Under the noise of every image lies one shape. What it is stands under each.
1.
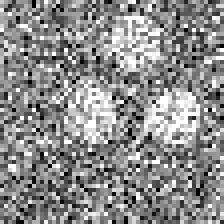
three dots
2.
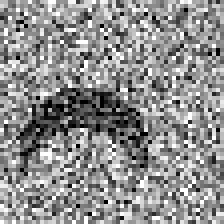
crescent
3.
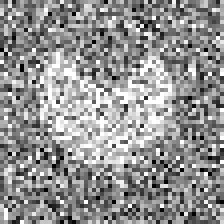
disc with a wedge cut out
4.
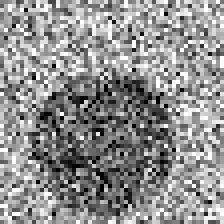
disc
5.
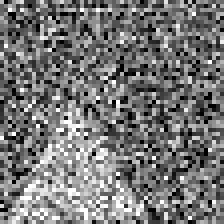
triangle
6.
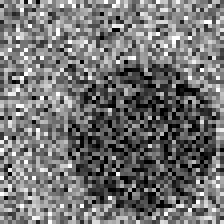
disc
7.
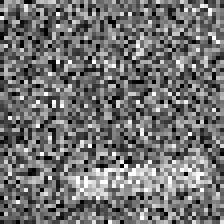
bar
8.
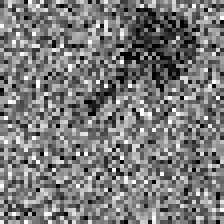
lollipop
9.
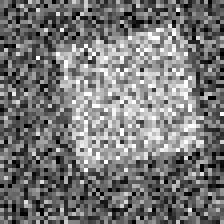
square
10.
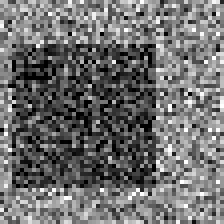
square
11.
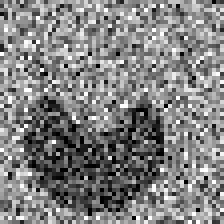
disc with a wedge cut out
